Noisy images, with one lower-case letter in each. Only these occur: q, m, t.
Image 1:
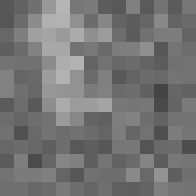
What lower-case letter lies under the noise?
t
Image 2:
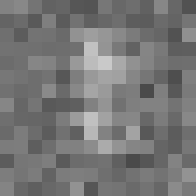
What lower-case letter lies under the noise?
t
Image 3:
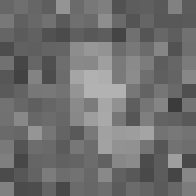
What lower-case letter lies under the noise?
t
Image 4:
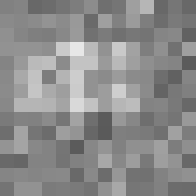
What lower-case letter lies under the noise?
m
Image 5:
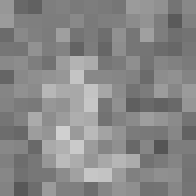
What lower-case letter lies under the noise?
t
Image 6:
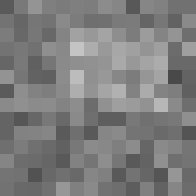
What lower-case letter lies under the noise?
m
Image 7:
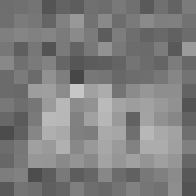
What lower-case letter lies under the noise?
m
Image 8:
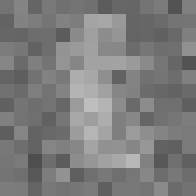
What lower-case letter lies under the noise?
t
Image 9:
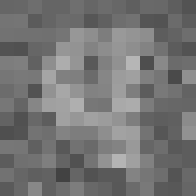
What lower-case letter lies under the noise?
q
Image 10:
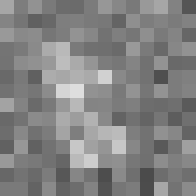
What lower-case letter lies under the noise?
t
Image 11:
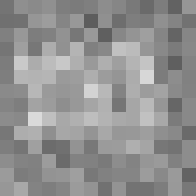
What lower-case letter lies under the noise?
m
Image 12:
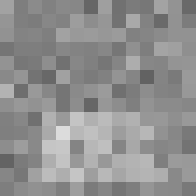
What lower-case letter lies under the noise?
m
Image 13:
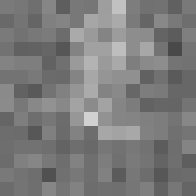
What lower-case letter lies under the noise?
t
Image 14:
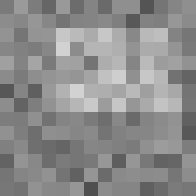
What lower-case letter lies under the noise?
m
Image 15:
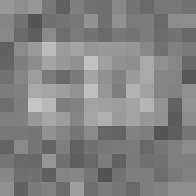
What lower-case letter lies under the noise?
m
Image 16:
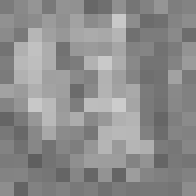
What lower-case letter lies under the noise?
q
